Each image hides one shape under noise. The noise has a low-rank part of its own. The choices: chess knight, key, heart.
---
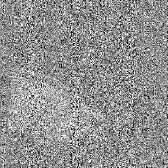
chess knight
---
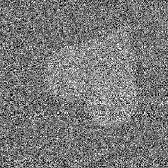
heart
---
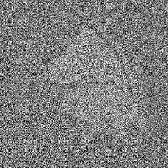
chess knight
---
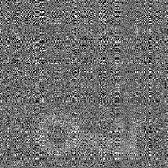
key
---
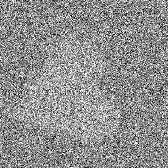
heart
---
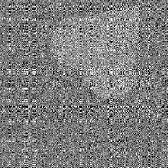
heart
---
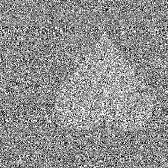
heart
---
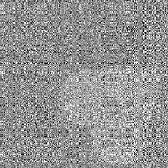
heart
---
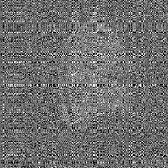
chess knight
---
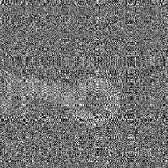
key
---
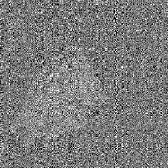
chess knight
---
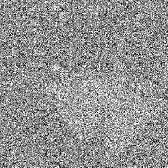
chess knight
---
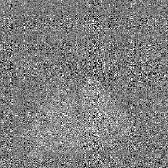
chess knight
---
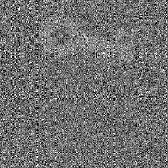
key
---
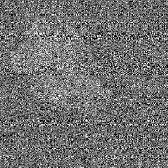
chess knight
